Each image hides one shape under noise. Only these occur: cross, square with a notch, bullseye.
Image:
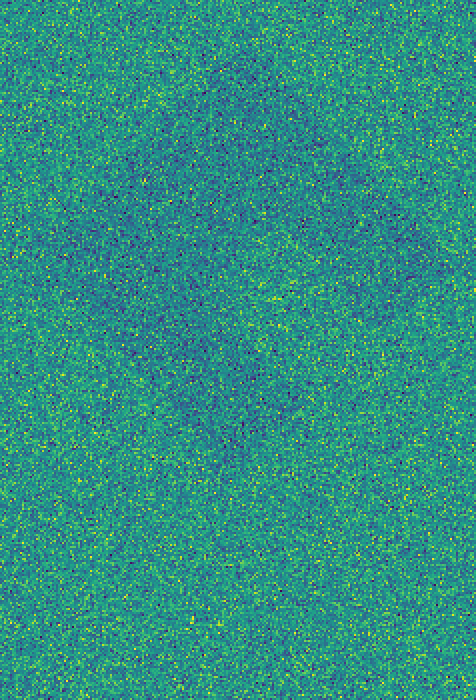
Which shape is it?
square with a notch
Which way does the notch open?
down and right
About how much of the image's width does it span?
nearly all
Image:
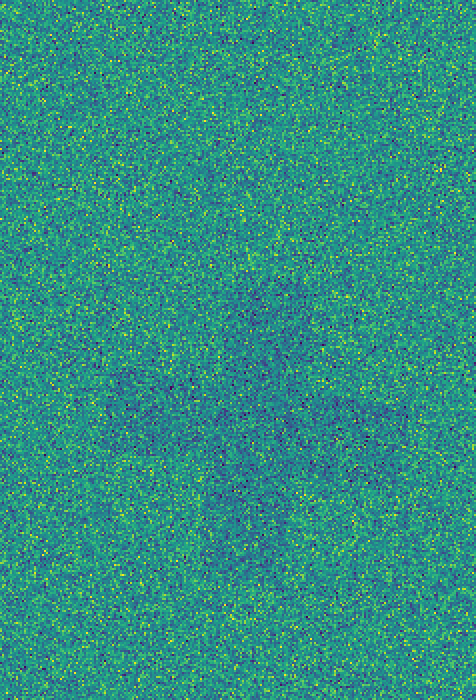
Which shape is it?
cross
